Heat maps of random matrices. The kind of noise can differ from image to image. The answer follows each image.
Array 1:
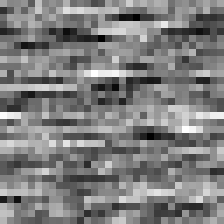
streaked along the rows
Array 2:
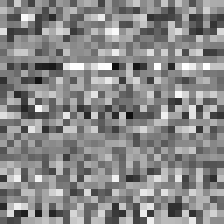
rows of uneven size
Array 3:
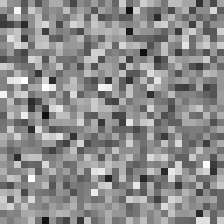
independent entries
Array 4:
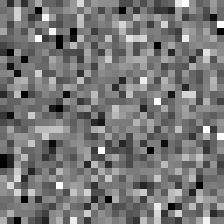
heavy tails
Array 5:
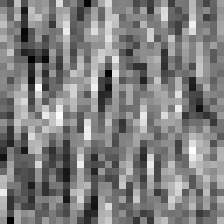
streaked along the columns
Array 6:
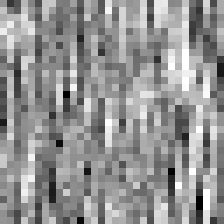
streaked along the columns
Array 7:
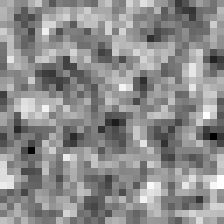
blotchy
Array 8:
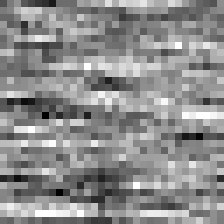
streaked along the rows
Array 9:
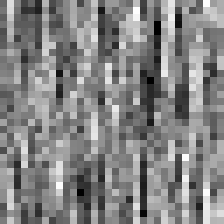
streaked along the columns
